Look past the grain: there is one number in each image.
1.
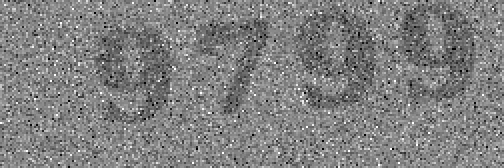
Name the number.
9799
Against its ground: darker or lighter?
darker
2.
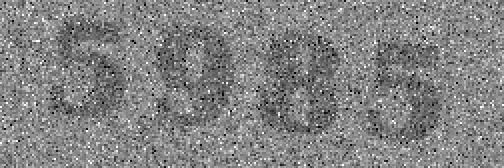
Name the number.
5985
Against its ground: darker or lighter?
darker
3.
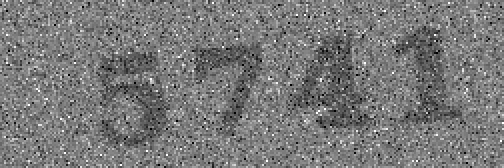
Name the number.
5741
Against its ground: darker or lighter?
darker
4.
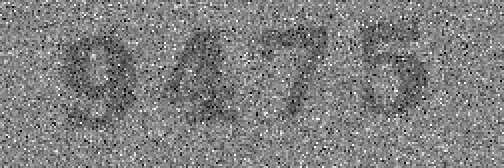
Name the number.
9475
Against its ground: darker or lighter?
darker
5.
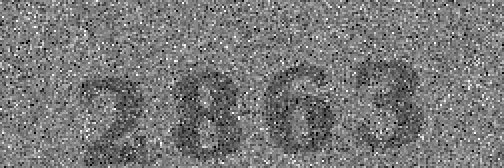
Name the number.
2863
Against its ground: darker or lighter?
darker
